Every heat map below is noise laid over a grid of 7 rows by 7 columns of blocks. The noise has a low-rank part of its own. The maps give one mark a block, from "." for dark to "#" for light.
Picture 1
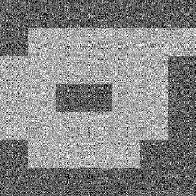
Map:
. . . . . . .
. # # # # # #
# # # # # # .
# # . . # # .
# # # # # # .
. # # # # . .
. . . . . . .
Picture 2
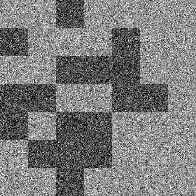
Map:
# # . # # # #
. # # # . # #
# # . . . # #
. . # # . . #
. # . . # # #
# . . . # # #
# # . # # # #
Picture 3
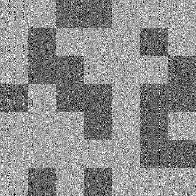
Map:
# # . . # # #
# . # # # . #
# . . # # # .
. # . . # . .
# # # . # . #
# # # # # . .
# . # . # # #
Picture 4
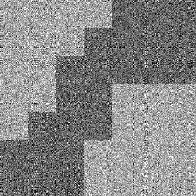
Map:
# # # # . . .
# # # . . . .
# # . . . . .
# # . . # # #
# . . . # # #
. . . # # # #
. . . # # # #
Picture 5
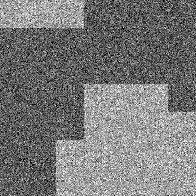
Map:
# # # . . . .
. . . . . . .
. . . . . . .
. . . # # # .
. . . # # # #
. . # # # # #
. . # # # # #
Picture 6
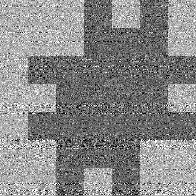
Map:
# # # . # . #
# # # . . . #
# . . . . . .
# # . . . . #
# . . . . . .
# # . . . # #
# # . # . # #
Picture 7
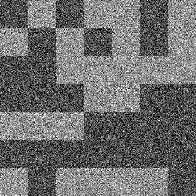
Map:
. # . # # . #
# . # . # . #
. . # # # # #
. . . # # . .
# # # . . . .
. . . . . . .
# . # # # # .
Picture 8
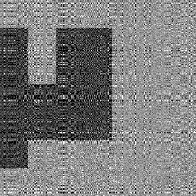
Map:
# # # # # # #
. # . . # # #
. # . . # # #
. . . . # # #
. . . . # # #
. # # # # # #
# # # # # # #
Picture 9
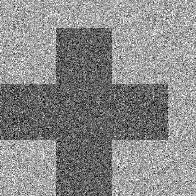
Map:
# # # # # # #
# # . . # # #
# # . . # # #
. . . . . . #
. . . . . . #
# # . . # # #
# # . . # # #
